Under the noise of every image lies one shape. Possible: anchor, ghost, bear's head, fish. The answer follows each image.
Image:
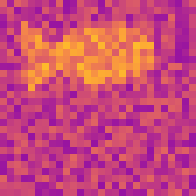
light fish
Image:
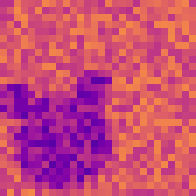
dark bear's head
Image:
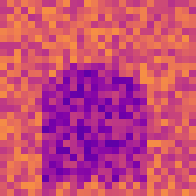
dark ghost
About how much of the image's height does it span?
two thirds
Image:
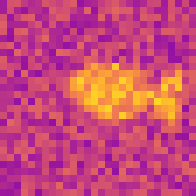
light fish
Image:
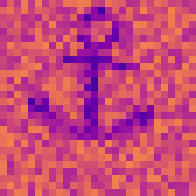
dark anchor
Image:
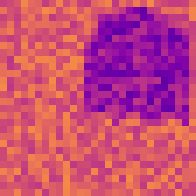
dark ghost
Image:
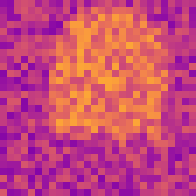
light ghost
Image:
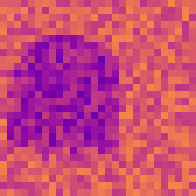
dark ghost
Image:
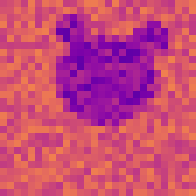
dark bear's head
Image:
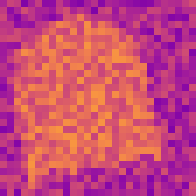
light ghost
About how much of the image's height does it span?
nearly all
